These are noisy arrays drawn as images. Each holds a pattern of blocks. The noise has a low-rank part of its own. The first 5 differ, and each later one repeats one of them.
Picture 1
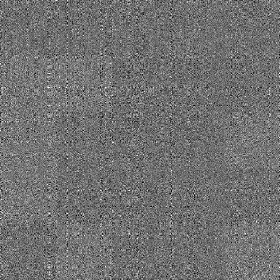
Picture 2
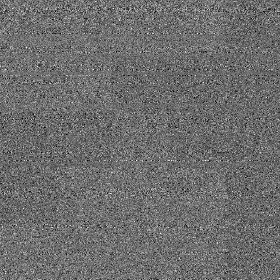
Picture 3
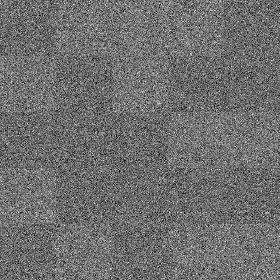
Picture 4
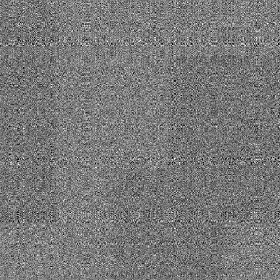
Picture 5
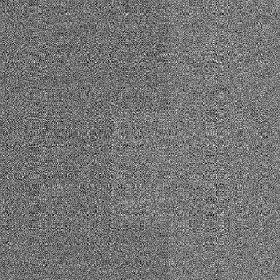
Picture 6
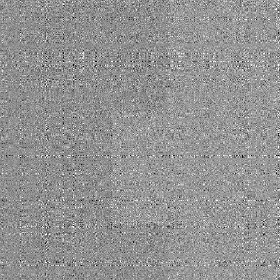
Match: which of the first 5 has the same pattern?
5
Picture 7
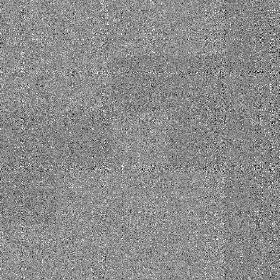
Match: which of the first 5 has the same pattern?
2
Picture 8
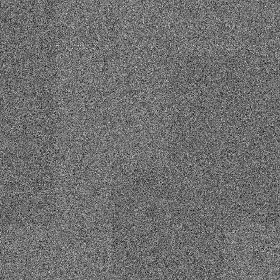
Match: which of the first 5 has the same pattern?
4
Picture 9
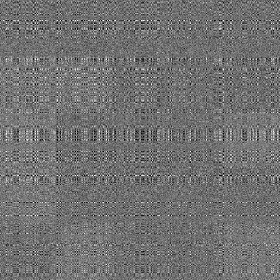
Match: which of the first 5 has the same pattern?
1
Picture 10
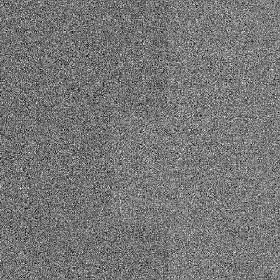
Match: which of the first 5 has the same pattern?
5
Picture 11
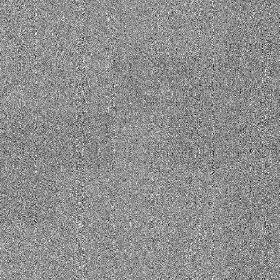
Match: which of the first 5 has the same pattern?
2
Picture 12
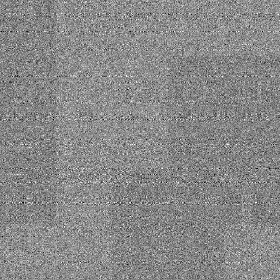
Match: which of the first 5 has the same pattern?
4
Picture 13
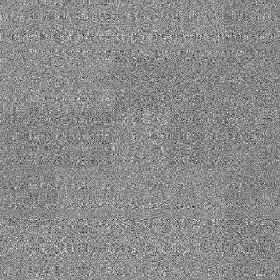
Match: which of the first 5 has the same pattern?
2
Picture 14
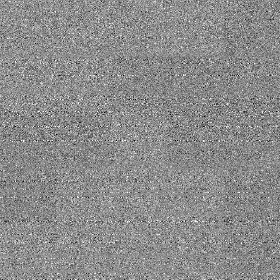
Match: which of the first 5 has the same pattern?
2
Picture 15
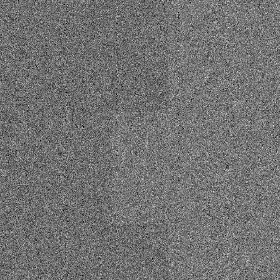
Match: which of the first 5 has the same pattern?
5
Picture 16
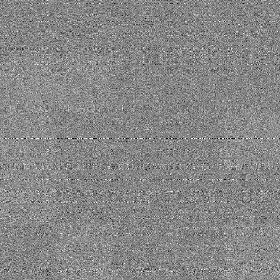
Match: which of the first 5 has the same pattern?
1
